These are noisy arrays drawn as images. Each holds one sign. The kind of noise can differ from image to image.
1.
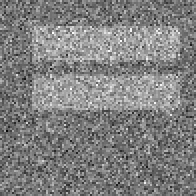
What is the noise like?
independent entries
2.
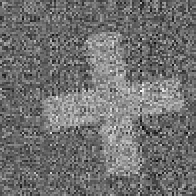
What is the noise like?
low rank plus noise
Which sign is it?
plus sign
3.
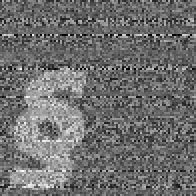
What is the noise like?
rows of uneven size
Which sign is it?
section sign
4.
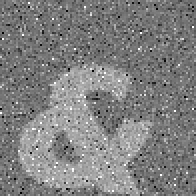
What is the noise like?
heavy tails
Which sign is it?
ampersand
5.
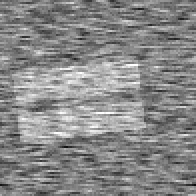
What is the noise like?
streaked along the rows
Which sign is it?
equals sign
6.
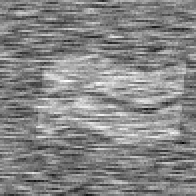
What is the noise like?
streaked along the rows
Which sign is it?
approximately sign
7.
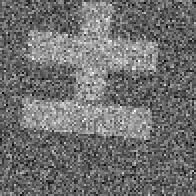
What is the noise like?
independent entries
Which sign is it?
plus-minus sign
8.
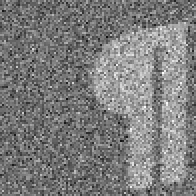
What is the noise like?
independent entries
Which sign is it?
pilcrow
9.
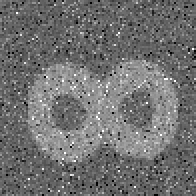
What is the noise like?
heavy tails
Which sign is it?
infinity sign
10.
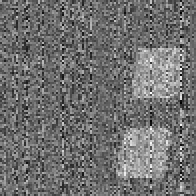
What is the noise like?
columns of uneven size
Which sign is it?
colon
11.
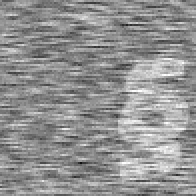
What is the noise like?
streaked along the rows
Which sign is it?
section sign
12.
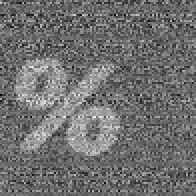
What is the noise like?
rows of uneven size
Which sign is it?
percent sign
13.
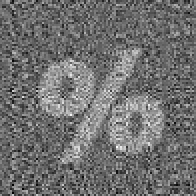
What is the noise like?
low rank plus noise
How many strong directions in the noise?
three or four
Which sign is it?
percent sign
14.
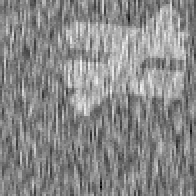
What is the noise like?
streaked along the columns
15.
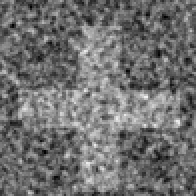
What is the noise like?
blotchy
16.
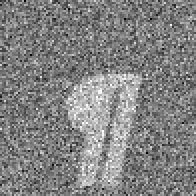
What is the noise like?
independent entries
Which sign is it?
pilcrow
